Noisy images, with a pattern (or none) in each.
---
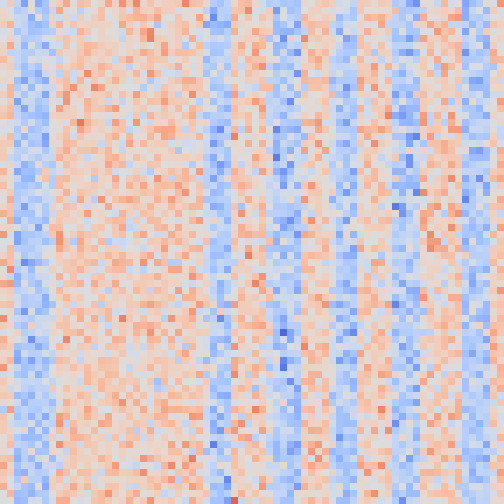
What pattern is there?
bands of columns
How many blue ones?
6
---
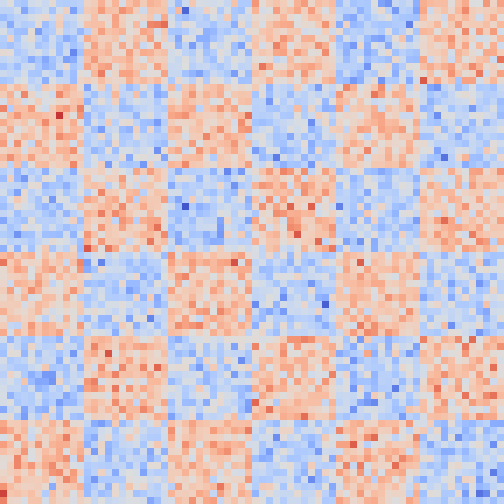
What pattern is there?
a checkerboard
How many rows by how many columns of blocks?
6 by 6
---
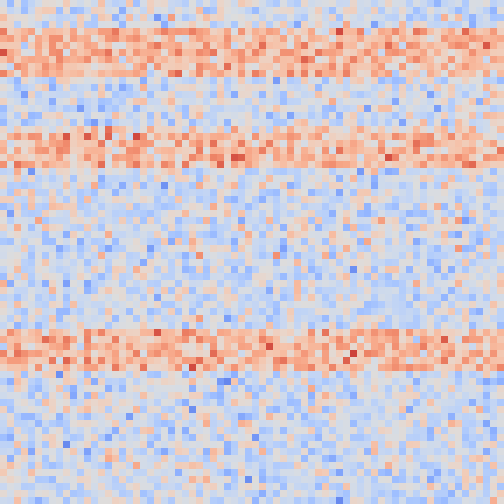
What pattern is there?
bands of rows
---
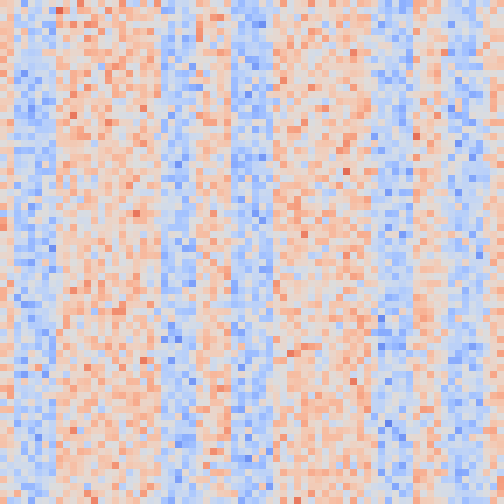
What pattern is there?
bands of columns
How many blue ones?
5
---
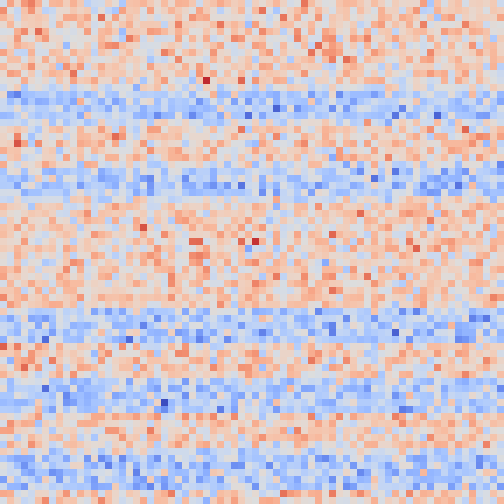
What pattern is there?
bands of rows
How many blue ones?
5
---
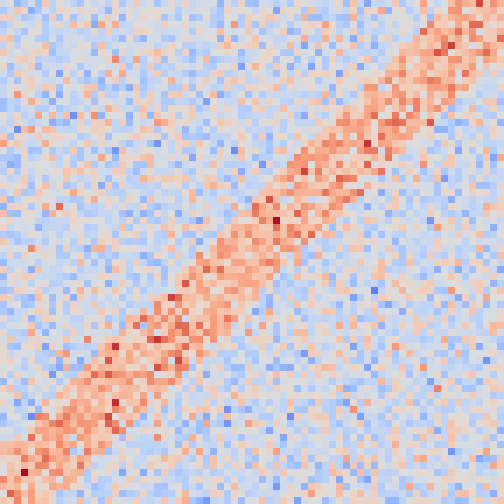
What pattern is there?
a diagonal band
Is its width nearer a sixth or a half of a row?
a sixth
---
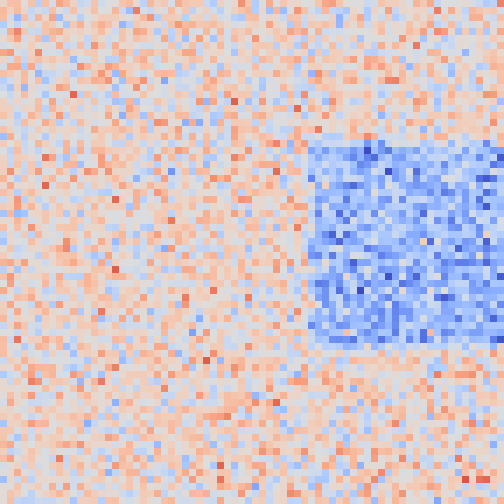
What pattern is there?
one block
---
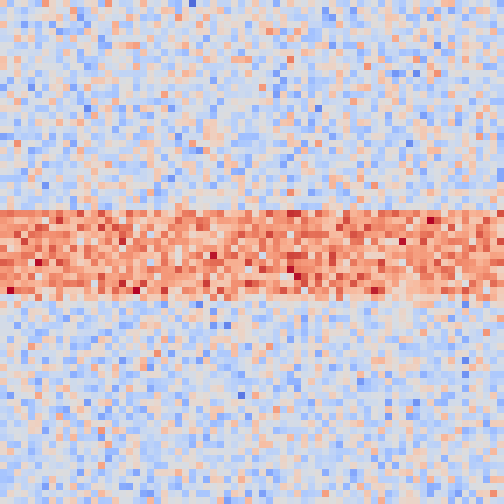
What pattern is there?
one band of rows
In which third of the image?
middle
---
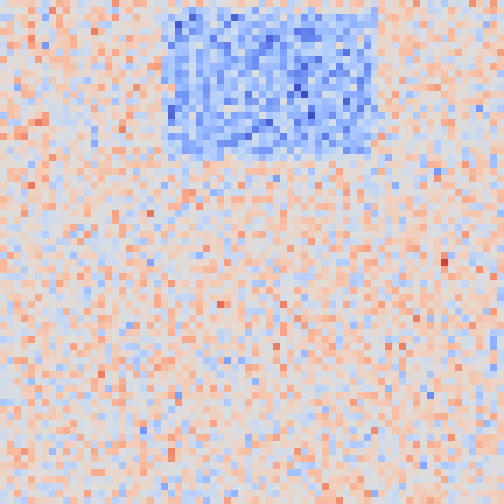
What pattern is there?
one block
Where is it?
top middle
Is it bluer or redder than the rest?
bluer
